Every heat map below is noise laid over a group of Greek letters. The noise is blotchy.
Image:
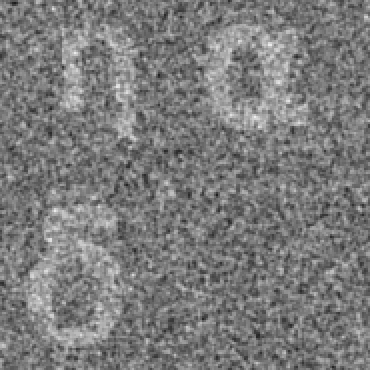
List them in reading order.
top left: eta; top right: alpha; bottom left: delta
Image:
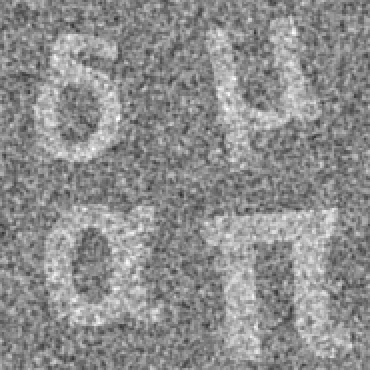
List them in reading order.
top left: delta; top right: mu; bottom left: alpha; bottom right: pi
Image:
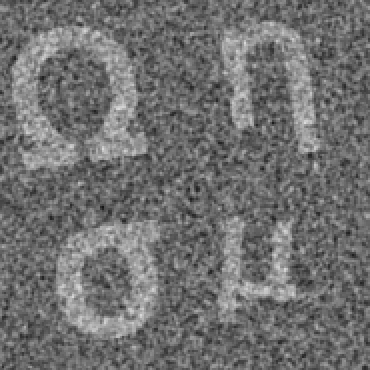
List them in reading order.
top left: omega; top right: eta; bottom left: sigma; bottom right: mu
